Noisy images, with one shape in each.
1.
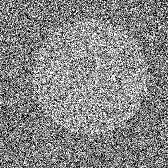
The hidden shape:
disc
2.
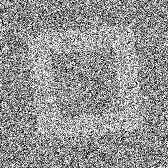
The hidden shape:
square frame
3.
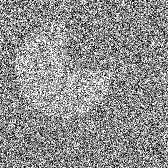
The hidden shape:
disc with a wedge cut out
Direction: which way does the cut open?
up and right
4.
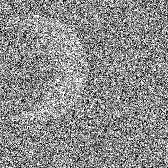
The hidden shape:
crescent
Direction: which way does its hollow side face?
left
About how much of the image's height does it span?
two thirds
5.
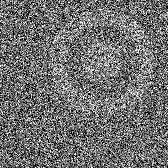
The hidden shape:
bullseye
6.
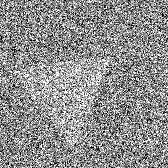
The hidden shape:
triangle
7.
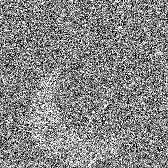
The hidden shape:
crescent
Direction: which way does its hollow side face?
up and right
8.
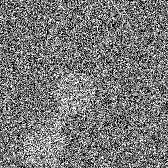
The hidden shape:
dumbbell
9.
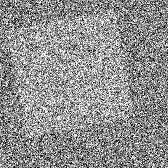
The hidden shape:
square
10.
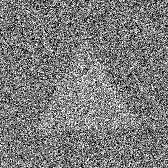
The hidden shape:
triangle
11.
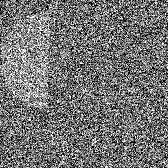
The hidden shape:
half disc
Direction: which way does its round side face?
left
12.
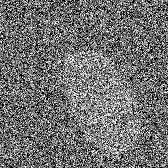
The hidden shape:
ellipse
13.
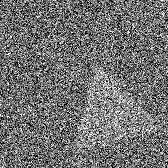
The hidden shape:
triangle
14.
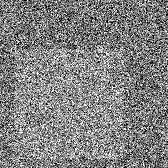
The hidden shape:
square
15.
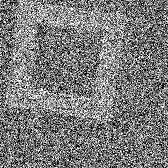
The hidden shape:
square frame
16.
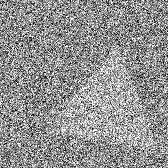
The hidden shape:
triangle
